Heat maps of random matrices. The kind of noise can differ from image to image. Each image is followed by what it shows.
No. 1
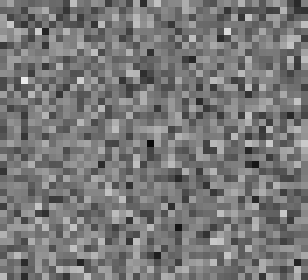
independent entries
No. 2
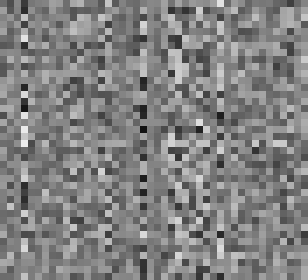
columns of uneven size
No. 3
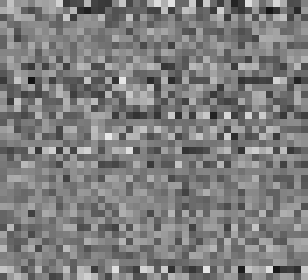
rows of uneven size
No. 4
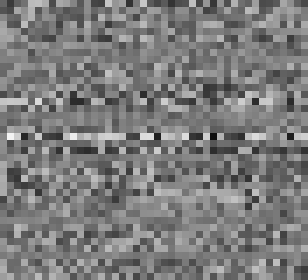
rows of uneven size
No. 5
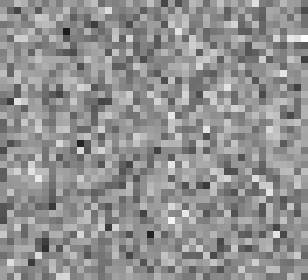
independent entries
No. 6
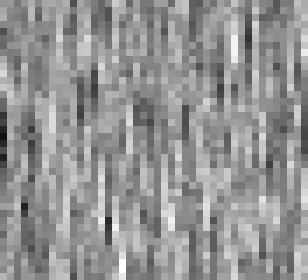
streaked along the columns
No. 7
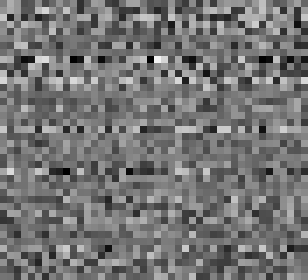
rows of uneven size
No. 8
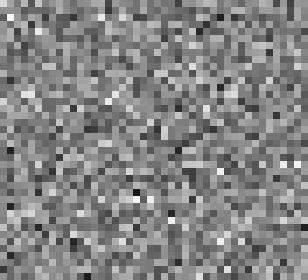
independent entries
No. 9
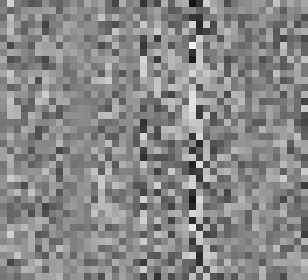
columns of uneven size
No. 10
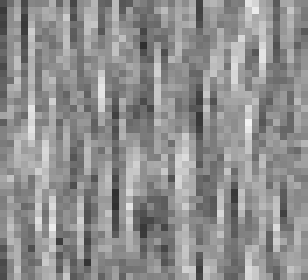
streaked along the columns
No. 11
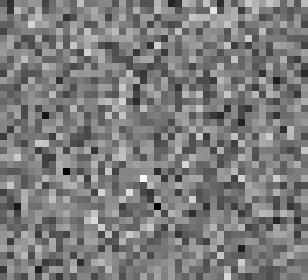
independent entries
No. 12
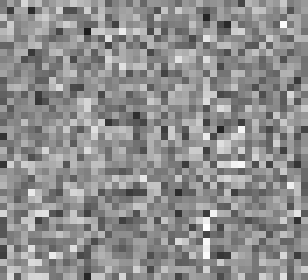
low rank plus noise
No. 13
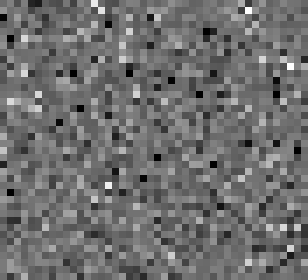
heavy tails
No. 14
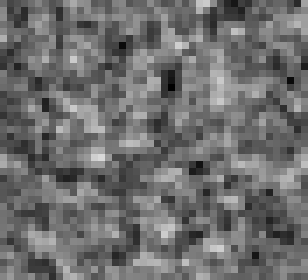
blotchy
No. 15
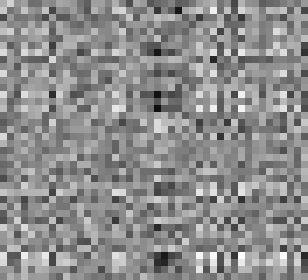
low rank plus noise
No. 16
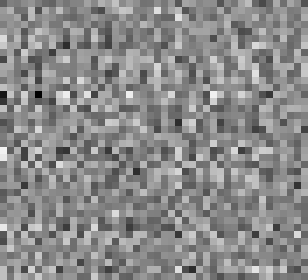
low rank plus noise
